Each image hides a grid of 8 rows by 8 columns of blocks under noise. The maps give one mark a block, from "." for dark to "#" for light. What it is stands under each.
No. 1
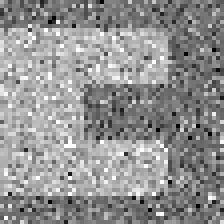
. . . . . . . .
# # # # # # . .
# # # # # # . .
# # # . . . . .
# # # . . . . .
# # # # # # . .
# # # # # # . .
. . . . . . . .
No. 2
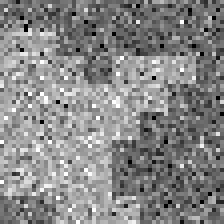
. . . . . . . .
# # . . . . . .
# # # . # # # .
# # # # # # . .
# # # # # . . .
# # # # . . . .
# # # # . . . .
. . # # # . . .
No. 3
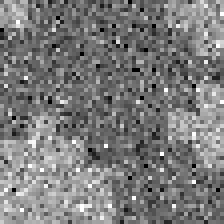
# . . . . . # #
. . . . . . . #
. . . . . . . .
. . . . . . . #
. # . . . . # #
# # # . . . . #
# # # # . . . .
# # # # . . . .
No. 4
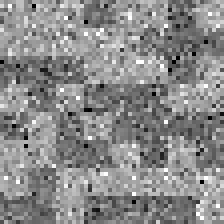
# # # . # # . #
# # # # # . . .
. . . # # # . #
# . # . . . # #
. # . # . . . .
# # . . # . # .
# . # # # # # #
. . # . . . . #
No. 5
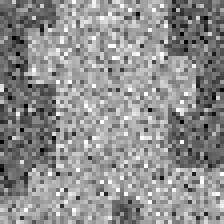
. . # # # # . .
. # # # # # . .
. # # # # # # .
. . # # # # # .
. . # # # # . .
. . # # # # . .
. # # # # # # #
# # # # . # # #
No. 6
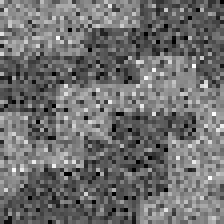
# # # # # . . .
# # # . . . . .
. . . . . # # .
. . # # # # # #
# . # # . . . #
# # # . . . # #
# . . . . . # #
. . . . . # # #
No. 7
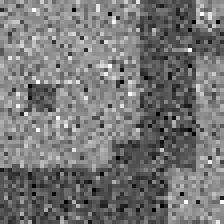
# # # # # . . #
# # # # # . . .
# # # # # . . #
# . # # # . . #
# # # # # . . #
# # # # . . . #
. . . . . . # #
. . . . . . # #
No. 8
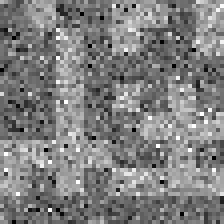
. # . . # # . #
. . # . # . . #
. . # . . . . .
. . # . # . # .
. . # . . # # #
# # # # . . # .
# . # . # # # #
. . . . . . . .
